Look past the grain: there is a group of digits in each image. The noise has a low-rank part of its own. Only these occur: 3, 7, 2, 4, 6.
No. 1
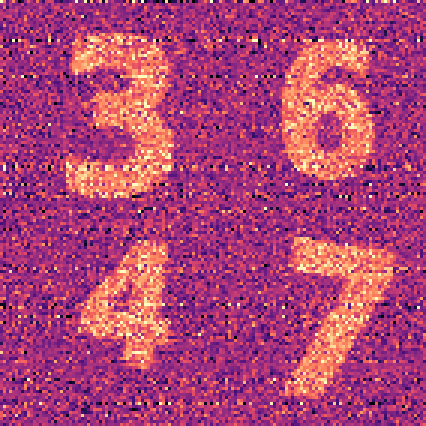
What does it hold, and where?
top left: 3; top right: 6; bottom left: 4; bottom right: 7
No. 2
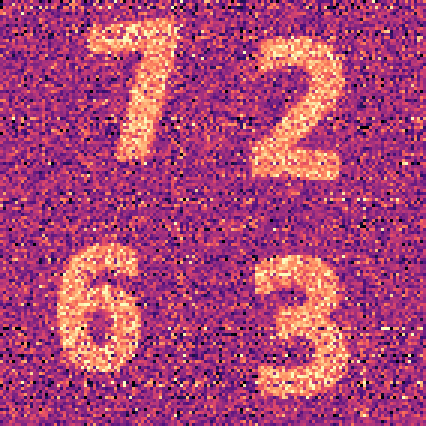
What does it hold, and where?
top left: 7; top right: 2; bottom left: 6; bottom right: 3
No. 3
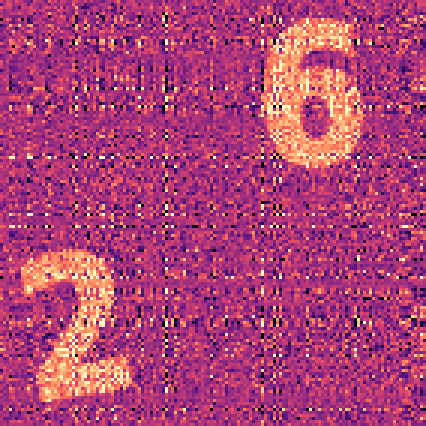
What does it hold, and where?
top right: 6; bottom left: 2
